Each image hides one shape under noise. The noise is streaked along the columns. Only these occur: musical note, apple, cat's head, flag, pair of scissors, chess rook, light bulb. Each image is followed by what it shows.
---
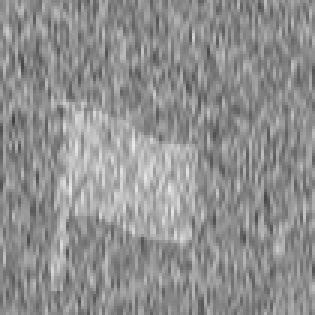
flag
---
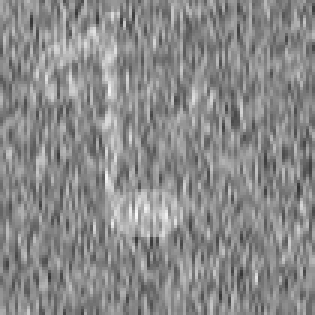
musical note
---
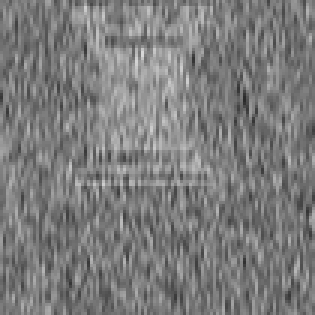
chess rook
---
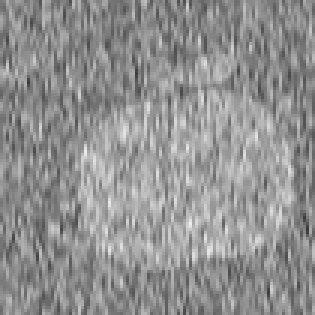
apple
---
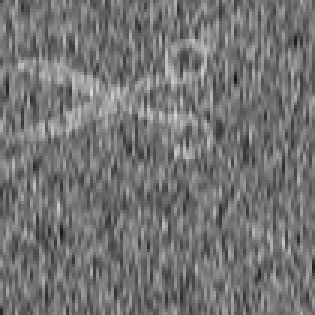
pair of scissors
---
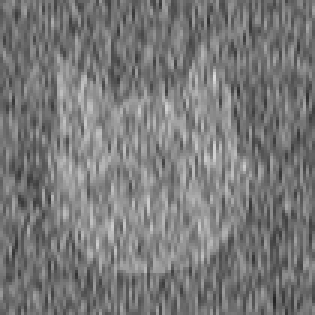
cat's head
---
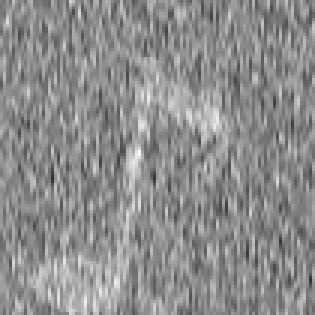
musical note
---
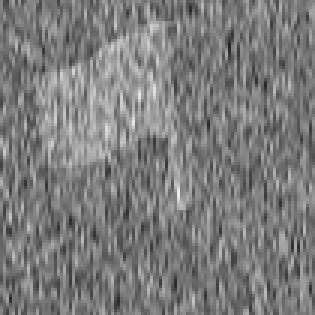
flag
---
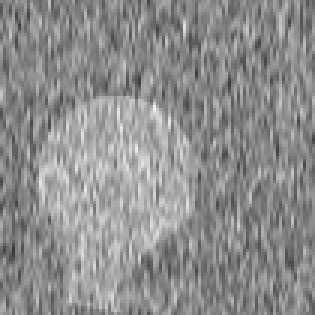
light bulb
